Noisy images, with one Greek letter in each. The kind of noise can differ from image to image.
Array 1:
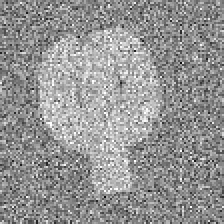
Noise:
low rank plus noise
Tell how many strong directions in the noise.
five to eight
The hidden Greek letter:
phi
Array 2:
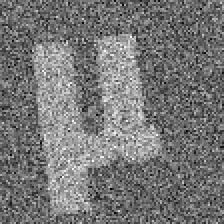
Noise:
independent entries
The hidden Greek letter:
mu
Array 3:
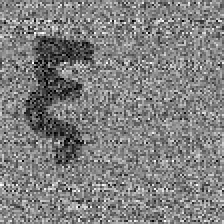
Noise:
rows of uneven size
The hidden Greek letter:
xi
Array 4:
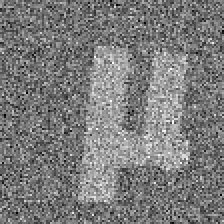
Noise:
independent entries
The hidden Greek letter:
mu
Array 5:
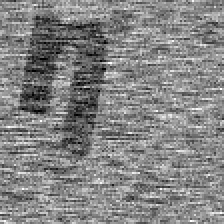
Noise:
streaked along the rows
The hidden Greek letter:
eta
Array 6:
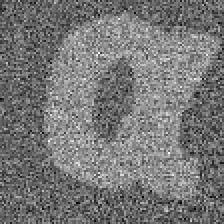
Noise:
low rank plus noise
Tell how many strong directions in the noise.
two
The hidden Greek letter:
alpha
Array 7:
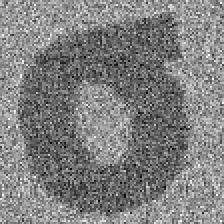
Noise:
low rank plus noise
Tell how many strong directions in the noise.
two
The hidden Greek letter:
sigma
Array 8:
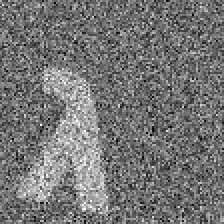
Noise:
low rank plus noise
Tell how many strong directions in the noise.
one
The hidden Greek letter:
lambda
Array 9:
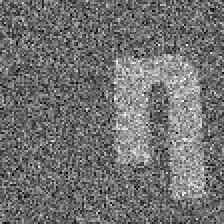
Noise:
independent entries
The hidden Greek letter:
eta
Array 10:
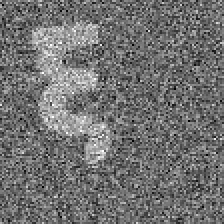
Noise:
low rank plus noise
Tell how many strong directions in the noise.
two
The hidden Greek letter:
xi
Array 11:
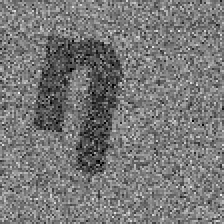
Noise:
independent entries
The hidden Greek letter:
eta
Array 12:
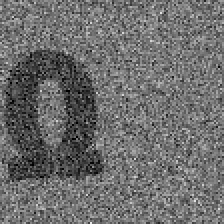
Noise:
independent entries
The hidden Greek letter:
omega
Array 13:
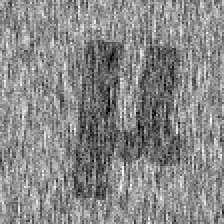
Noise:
streaked along the columns
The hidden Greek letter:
mu
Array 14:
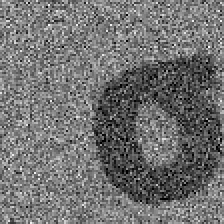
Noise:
low rank plus noise
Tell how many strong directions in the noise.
one
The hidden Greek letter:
sigma
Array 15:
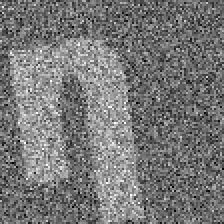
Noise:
independent entries
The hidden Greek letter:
eta
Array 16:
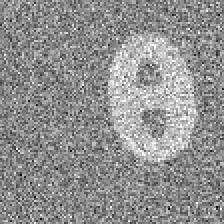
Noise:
low rank plus noise
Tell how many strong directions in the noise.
two
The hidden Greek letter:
theta
